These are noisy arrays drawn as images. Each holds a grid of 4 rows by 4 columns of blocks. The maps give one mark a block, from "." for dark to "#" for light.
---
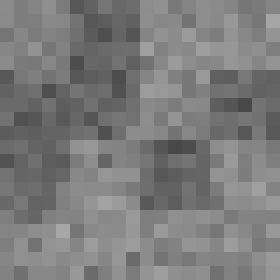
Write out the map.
# . # #
. . # .
. # . #
# # # #
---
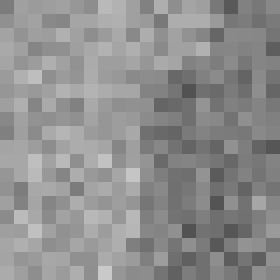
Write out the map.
# # # .
# # . .
# # . .
# # . .
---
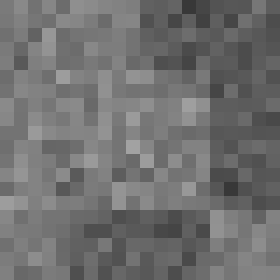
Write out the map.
# # . .
# # # .
# # # .
# . . #
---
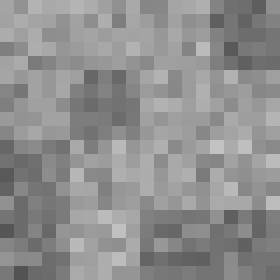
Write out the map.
# # # .
# . # #
. # # #
. # . .
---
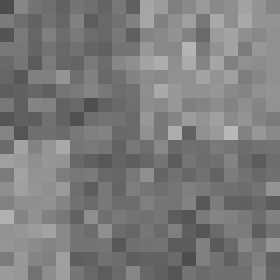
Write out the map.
. . # #
. . # #
# . . .
# . . .
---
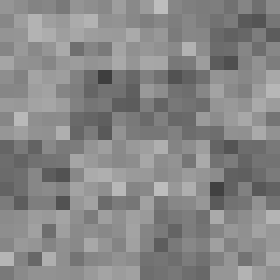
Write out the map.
# # # .
# . . #
. # # .
# # . #
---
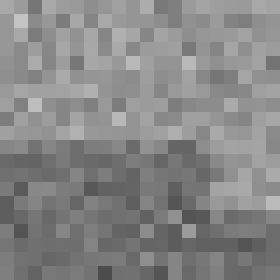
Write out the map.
# # # #
# # # #
. . . #
. . . .
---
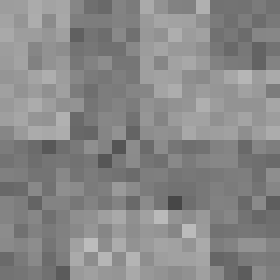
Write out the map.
# . # .
# . # #
. . . .
. # # .
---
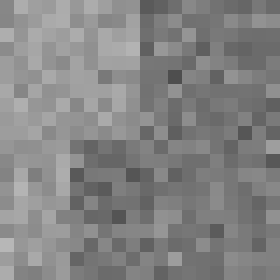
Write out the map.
# # . .
# # . .
# . . .
# . . .
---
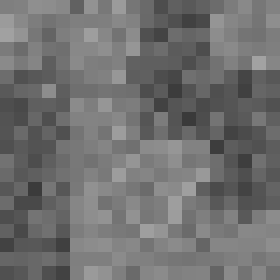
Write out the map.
# # . #
. # . .
. # # .
. # # #
